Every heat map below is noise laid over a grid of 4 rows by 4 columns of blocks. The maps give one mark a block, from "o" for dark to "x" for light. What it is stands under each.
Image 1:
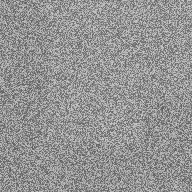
o x x x
o x x x
o x x o
o o o o
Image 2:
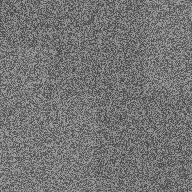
o o o x
x o o x
x x o o
x x o o
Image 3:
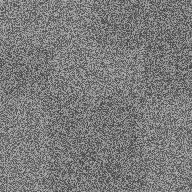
x x o o
o x x o
x o o x
x o o x
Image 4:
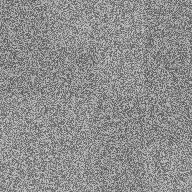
o x x o
o o x o
x x o o
x x o x
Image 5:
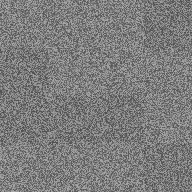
x x x o
o x x x
o o o x
x x x o
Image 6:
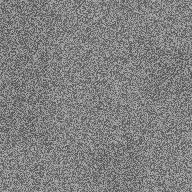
o x x x
o x x o
o x x x
x x o x
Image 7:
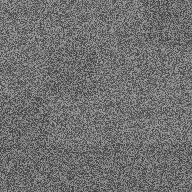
x x x o
x o x x
o x x x
o o o o
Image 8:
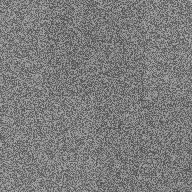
x o o x
x o o x
x x o o
x x o o
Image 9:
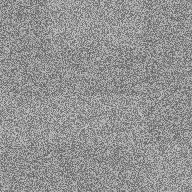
o x x o
o o o o
x x x o
o o o x
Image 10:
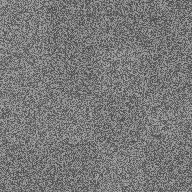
x o o o
x o x o
x x o x
o o x o
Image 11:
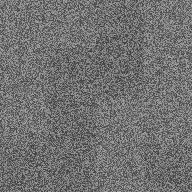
x x o x
x o o x
x o x x
o o x o
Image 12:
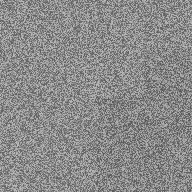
x x x x
x x x o
x x o o
x x o o
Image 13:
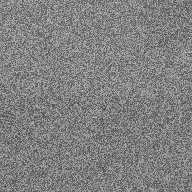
x x x o
x x x x
o o o o
o o o o
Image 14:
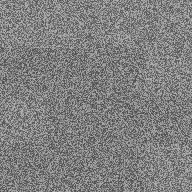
x x x x
o o o x
x o o o
o o o x
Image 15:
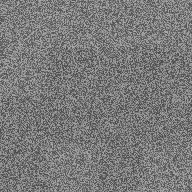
x x x x
x o o o
o o o o
o x o x
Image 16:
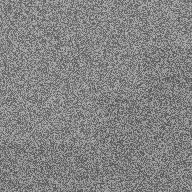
x x x x
x x x o
x x o o
o o o o
